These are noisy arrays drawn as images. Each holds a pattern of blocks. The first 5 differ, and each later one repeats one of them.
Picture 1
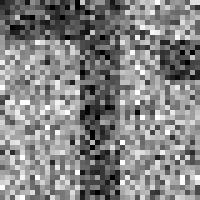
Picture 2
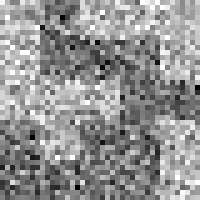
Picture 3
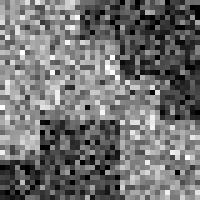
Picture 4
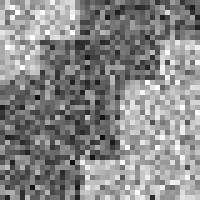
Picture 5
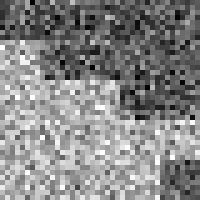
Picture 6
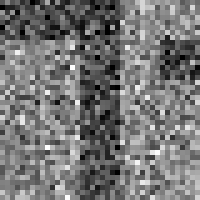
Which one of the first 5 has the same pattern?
1
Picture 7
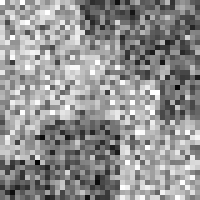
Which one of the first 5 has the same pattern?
3
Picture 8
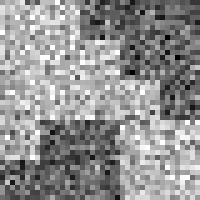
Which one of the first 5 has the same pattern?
3
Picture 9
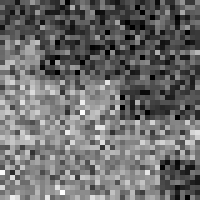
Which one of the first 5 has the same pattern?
5
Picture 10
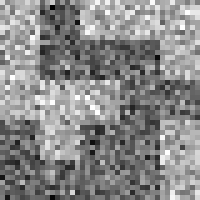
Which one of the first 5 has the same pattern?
2
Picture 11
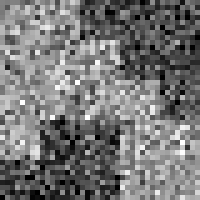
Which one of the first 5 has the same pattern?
3
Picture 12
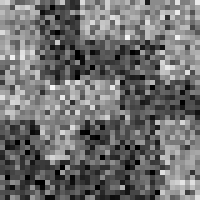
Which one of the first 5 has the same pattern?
2
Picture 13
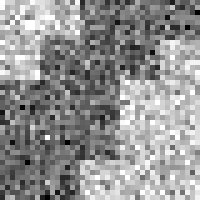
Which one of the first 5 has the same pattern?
4
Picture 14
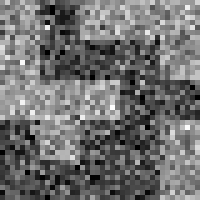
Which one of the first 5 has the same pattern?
2
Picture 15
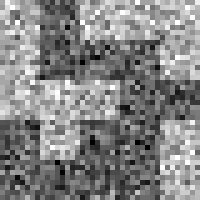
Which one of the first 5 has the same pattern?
2
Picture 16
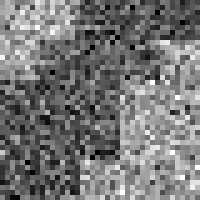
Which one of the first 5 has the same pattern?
4
